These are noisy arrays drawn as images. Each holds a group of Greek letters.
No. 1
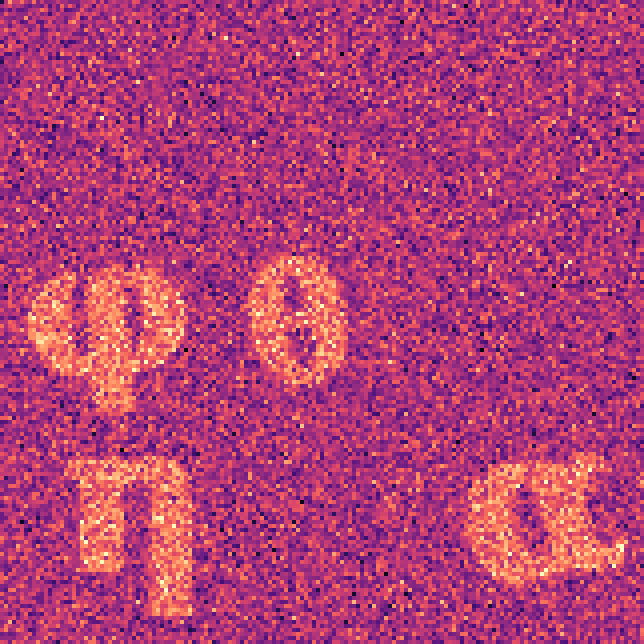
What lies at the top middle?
nothing
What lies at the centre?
theta
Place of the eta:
bottom left
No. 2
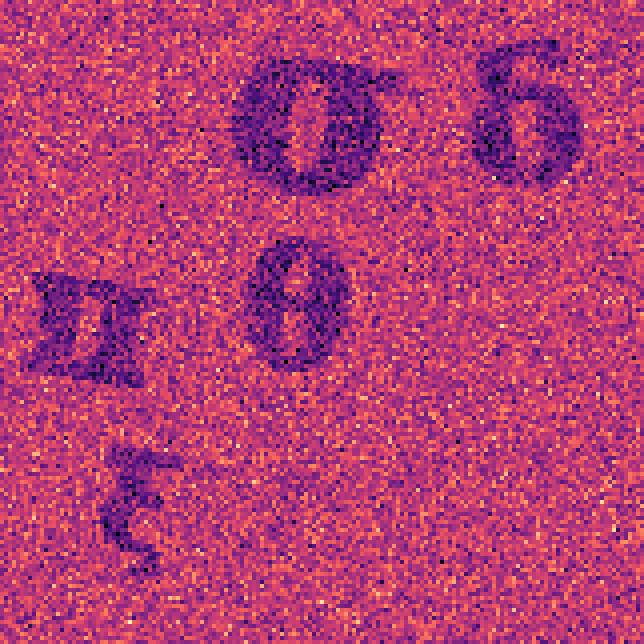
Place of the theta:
centre
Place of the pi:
middle left
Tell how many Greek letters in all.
5
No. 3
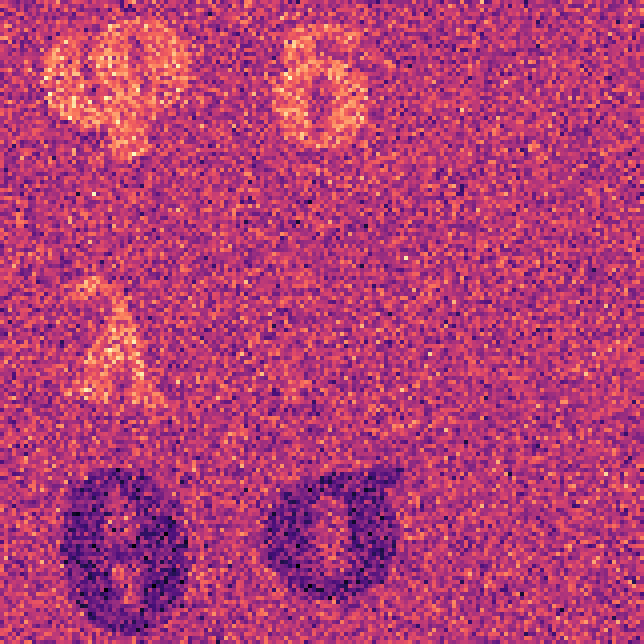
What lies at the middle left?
lambda
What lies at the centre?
nothing
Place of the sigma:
bottom middle
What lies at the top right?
nothing
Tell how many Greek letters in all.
5
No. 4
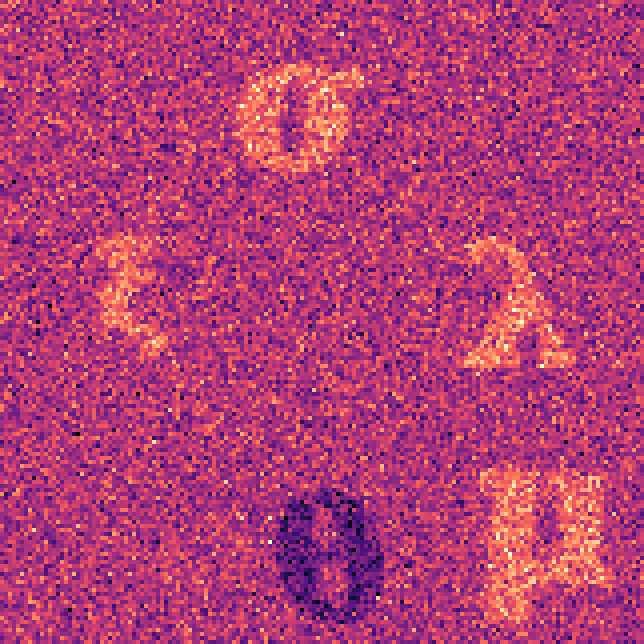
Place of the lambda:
middle right
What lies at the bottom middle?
theta
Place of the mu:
bottom right
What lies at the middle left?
xi
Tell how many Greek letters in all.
5
